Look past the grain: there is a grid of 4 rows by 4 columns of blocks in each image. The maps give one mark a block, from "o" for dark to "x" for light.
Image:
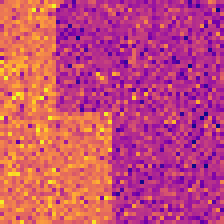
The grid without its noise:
x o o o
x o o o
x x o o
x x o o
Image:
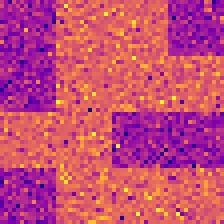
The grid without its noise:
o x x o
o x x x
x x o o
o x x x
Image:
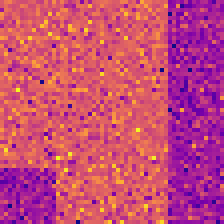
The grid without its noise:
x x x o
x x x o
x x x o
o x x o
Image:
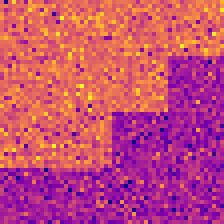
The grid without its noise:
x x x x
x x x o
x x o o
o o o o
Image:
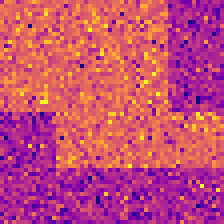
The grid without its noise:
x x x o
x x x o
o x x x
o o o o
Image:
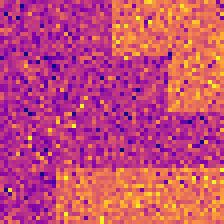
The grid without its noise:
o o x x
o o o x
o o o o
o x x x
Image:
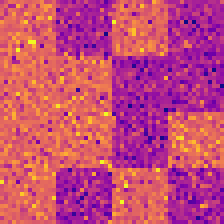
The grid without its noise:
x o x o
x x o o
x x o x
x o x o
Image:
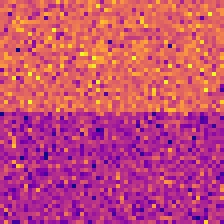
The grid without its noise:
x x x x
x x x x
o o o o
o o o o
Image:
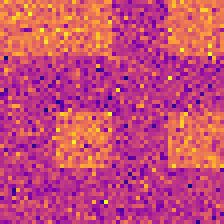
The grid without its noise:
x x o x
o o o o
o x o x
o o o o
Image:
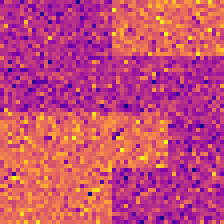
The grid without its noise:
o o x x
o o o o
x x x o
x x o o
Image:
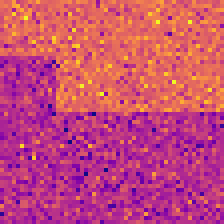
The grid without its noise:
x x x x
o x x x
o o o o
o o o o
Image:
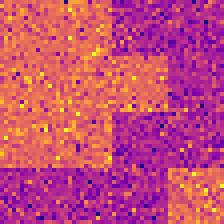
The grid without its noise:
x x o o
x x x o
x x o o
o o o x
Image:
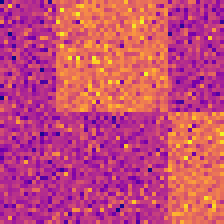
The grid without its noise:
o x x o
o x x o
o o o x
o o o x
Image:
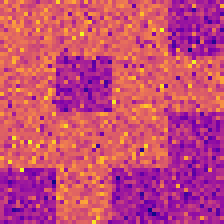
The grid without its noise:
x x x o
x o x x
x x x o
o x o o
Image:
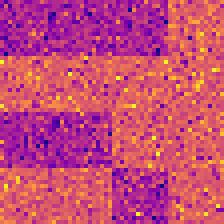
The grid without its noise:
o o o x
x x x x
o o x x
x x o x
